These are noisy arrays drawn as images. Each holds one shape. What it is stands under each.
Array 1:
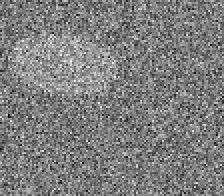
ellipse
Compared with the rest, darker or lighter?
lighter
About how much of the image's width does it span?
half
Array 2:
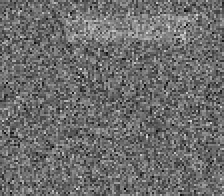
bar
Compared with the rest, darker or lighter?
lighter
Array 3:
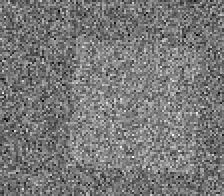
square
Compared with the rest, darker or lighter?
lighter
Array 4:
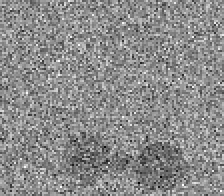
dumbbell
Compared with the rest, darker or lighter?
darker
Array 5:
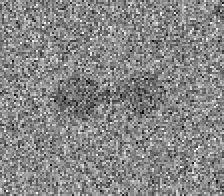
dumbbell
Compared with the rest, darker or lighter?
darker
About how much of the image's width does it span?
half
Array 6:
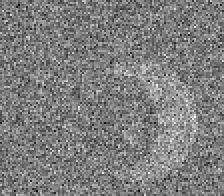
crescent
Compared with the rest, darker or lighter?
lighter
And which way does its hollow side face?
left
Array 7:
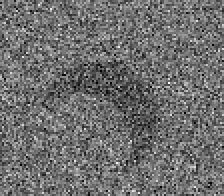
crescent
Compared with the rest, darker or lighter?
darker
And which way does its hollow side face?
down and left
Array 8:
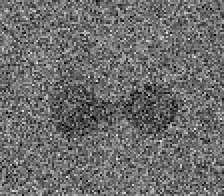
dumbbell
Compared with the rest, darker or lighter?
darker
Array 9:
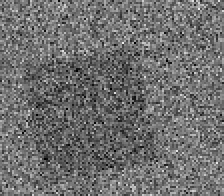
square
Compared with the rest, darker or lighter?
darker
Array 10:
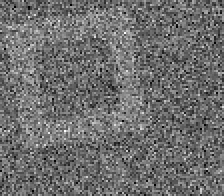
square frame
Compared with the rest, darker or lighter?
lighter
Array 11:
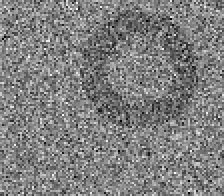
ring
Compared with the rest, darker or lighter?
darker
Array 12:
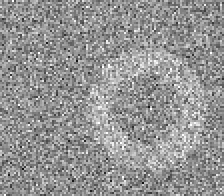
ring
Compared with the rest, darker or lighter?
lighter
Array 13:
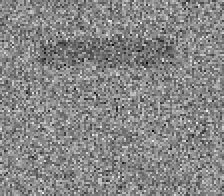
bar
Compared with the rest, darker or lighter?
darker
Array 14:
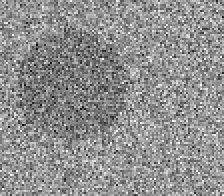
disc
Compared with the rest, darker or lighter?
darker
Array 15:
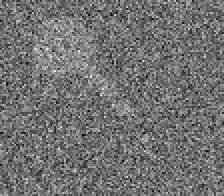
lollipop
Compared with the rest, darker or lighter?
lighter
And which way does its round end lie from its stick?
up and left
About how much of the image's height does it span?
half
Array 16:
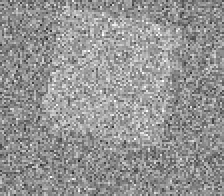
square
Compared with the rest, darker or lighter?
lighter
